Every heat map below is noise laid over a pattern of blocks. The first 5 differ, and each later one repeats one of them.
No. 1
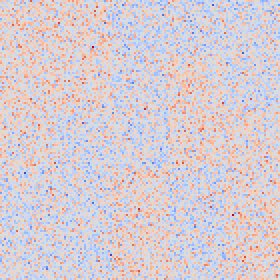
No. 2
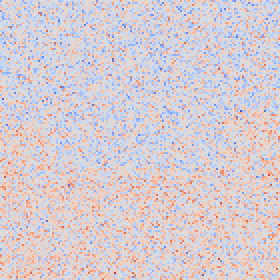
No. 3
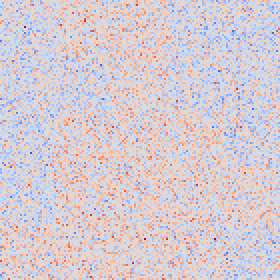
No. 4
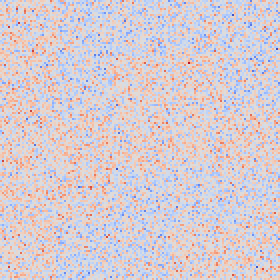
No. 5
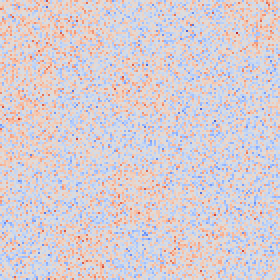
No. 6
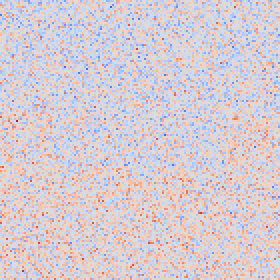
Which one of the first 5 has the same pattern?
2
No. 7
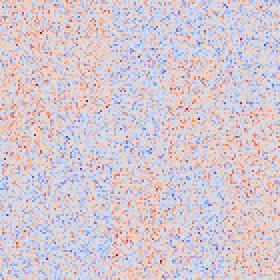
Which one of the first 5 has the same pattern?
1
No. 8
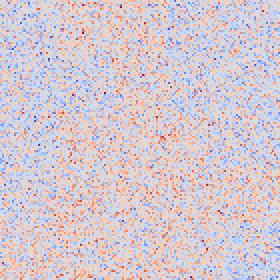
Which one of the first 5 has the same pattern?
3
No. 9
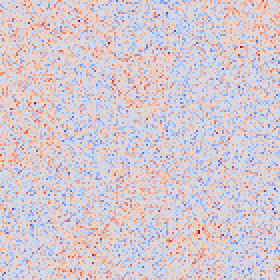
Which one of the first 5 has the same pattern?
5
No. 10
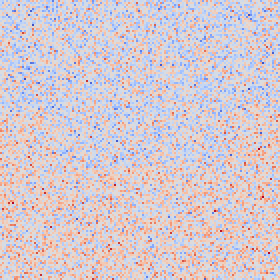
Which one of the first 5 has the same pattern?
2
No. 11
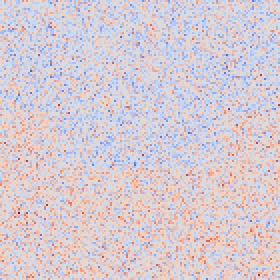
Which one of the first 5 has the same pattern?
2
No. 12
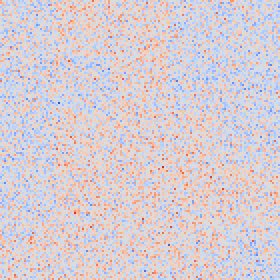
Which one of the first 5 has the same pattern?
3
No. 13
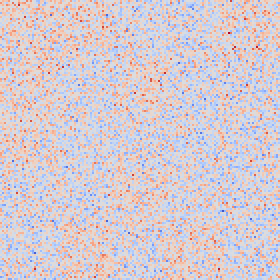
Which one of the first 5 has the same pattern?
5
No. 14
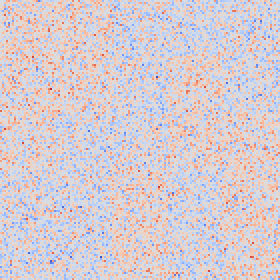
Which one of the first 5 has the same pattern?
1
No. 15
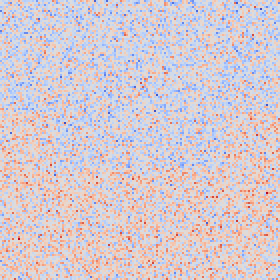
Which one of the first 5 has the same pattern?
2
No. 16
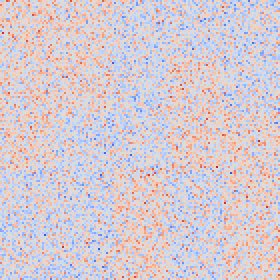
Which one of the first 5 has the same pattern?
1
